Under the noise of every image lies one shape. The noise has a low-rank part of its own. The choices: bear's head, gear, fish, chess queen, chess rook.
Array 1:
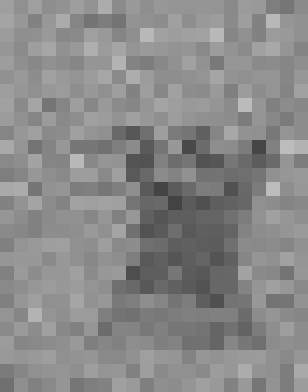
dark chess rook
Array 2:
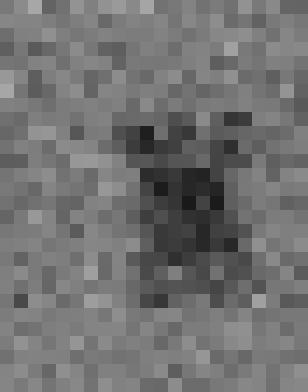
dark chess rook
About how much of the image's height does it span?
half
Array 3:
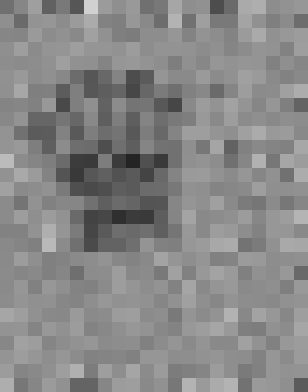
dark chess queen
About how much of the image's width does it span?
half
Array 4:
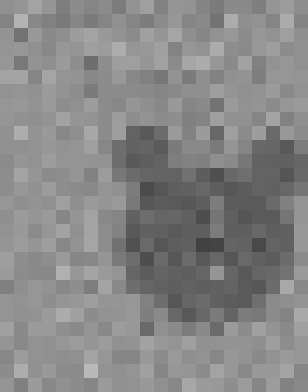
dark bear's head
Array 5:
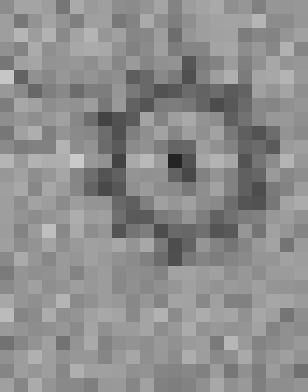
dark gear
